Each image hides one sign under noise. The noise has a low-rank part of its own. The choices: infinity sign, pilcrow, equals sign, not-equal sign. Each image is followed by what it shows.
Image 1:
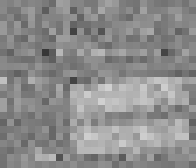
equals sign
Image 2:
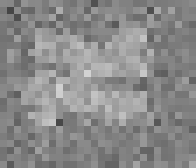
not-equal sign
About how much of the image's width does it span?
two thirds
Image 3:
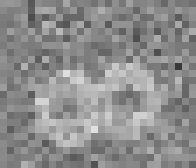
infinity sign
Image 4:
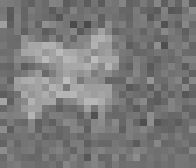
not-equal sign
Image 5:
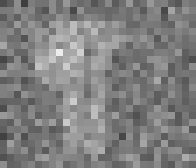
pilcrow
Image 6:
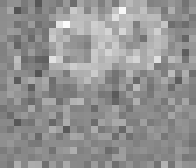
infinity sign
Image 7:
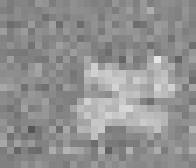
not-equal sign
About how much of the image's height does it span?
half
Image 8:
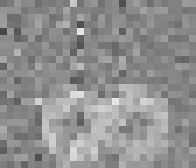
infinity sign
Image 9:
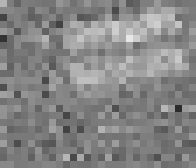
equals sign
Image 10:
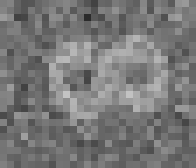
infinity sign
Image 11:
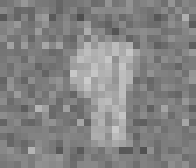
pilcrow
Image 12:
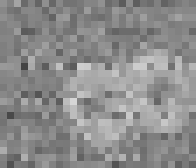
infinity sign
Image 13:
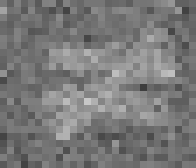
not-equal sign
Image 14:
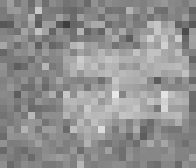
not-equal sign
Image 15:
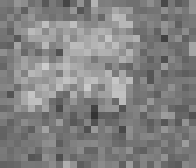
not-equal sign
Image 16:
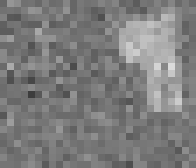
pilcrow
